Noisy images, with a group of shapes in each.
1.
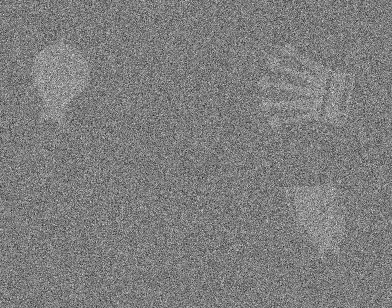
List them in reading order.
top left: light bulb; top right: chess queen; bottom right: chess knight
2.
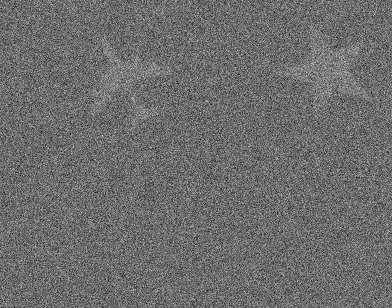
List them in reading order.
top left: airplane; top right: star
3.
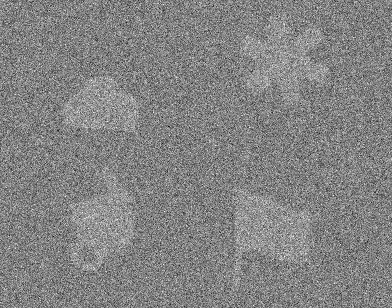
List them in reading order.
top left: cloud; top right: asterisk; bottom left: teapot; bottom right: flag
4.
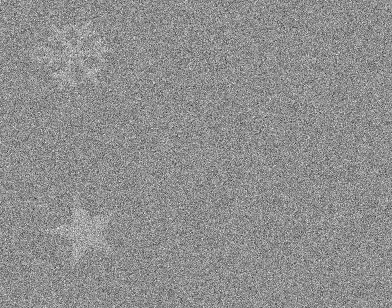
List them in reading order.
top left: snowflake; bottom left: star
